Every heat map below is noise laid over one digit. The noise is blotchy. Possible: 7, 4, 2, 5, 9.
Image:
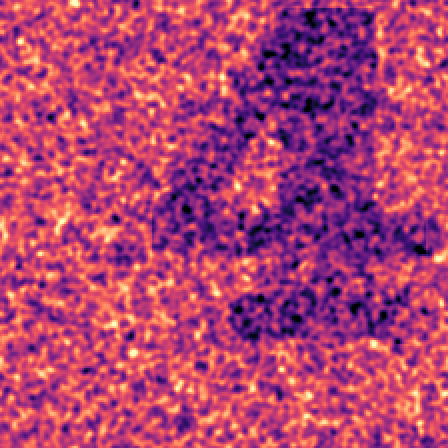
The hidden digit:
4
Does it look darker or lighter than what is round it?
darker
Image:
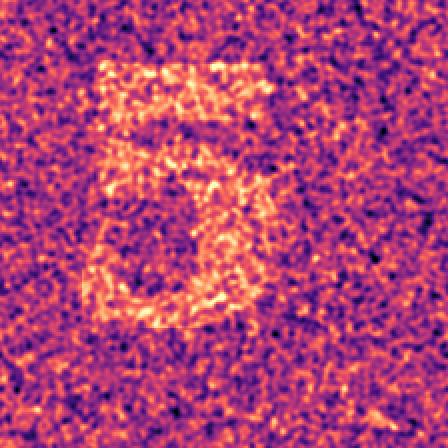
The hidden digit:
5
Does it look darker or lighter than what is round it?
lighter
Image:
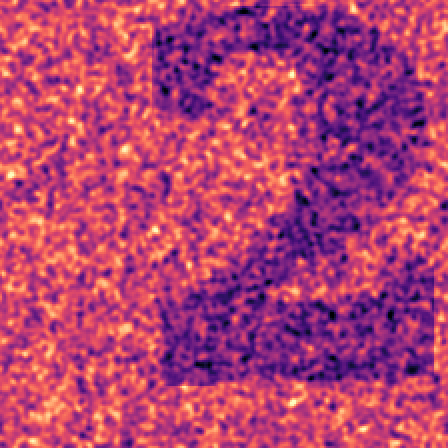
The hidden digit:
2
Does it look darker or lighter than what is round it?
darker
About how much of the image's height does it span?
nearly all
